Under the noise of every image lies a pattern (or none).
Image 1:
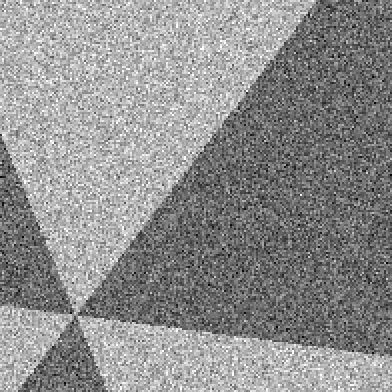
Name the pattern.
spokes from one point
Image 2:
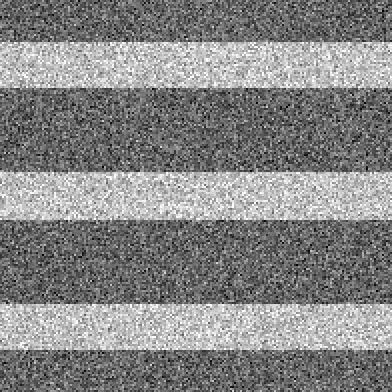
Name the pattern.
horizontal stripes
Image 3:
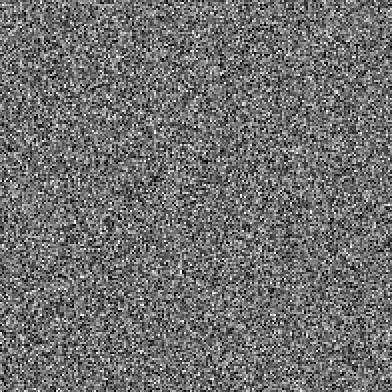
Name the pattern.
only noise
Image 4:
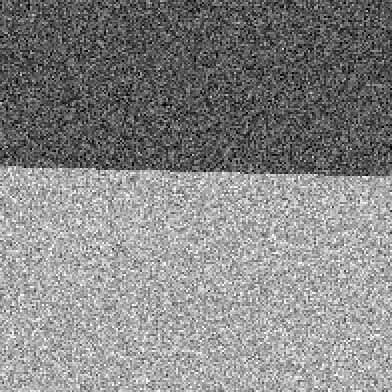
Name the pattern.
a sharp edge
